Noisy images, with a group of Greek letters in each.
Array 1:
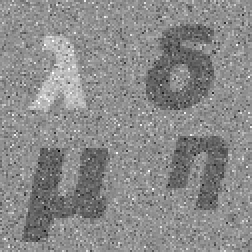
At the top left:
lambda
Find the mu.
bottom left
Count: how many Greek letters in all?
4
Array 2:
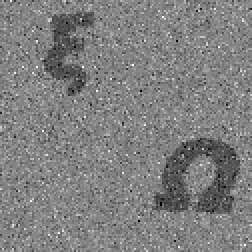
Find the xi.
top left
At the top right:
nothing
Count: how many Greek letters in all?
2
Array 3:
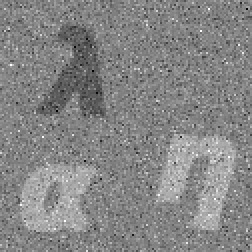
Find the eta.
bottom right
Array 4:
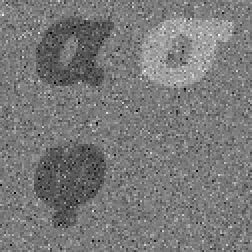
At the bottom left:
phi
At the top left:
alpha
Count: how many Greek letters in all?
3
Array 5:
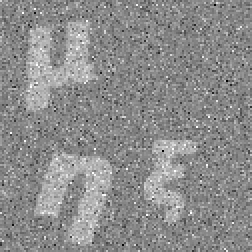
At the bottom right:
xi
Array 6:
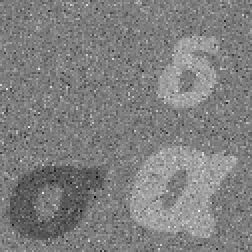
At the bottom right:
alpha
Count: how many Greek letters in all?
3
